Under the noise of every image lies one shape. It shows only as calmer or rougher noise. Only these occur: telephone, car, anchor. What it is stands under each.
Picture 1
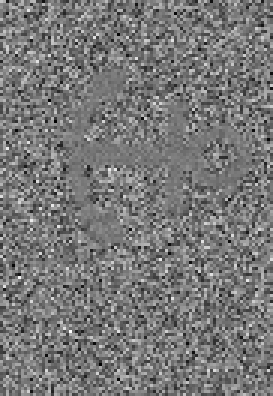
anchor
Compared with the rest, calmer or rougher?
calmer
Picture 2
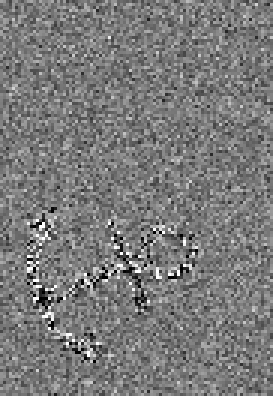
anchor
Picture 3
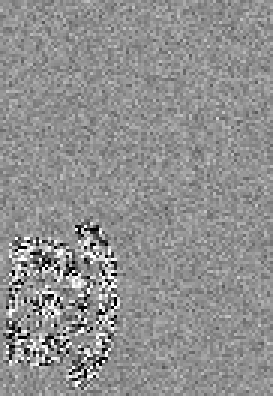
telephone
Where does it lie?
bottom left
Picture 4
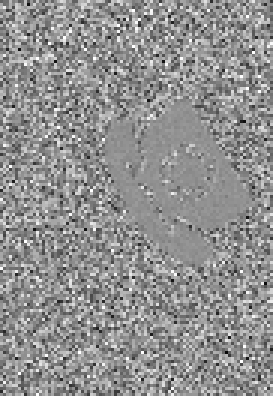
telephone
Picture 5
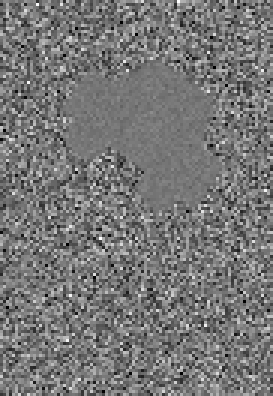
car
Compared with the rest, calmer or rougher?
calmer
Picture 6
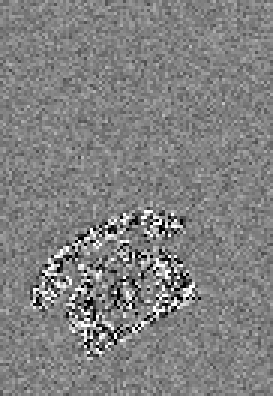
telephone
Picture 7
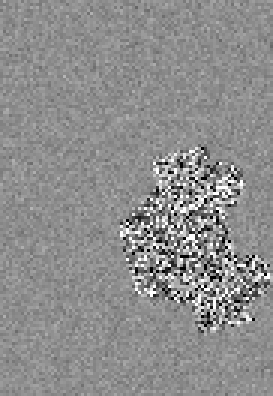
car
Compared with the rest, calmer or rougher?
rougher
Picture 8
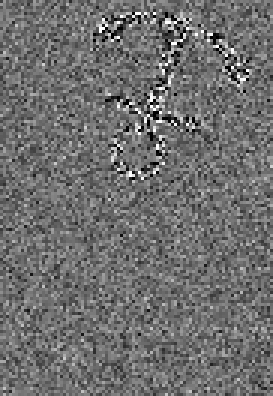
anchor
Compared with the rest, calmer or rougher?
rougher
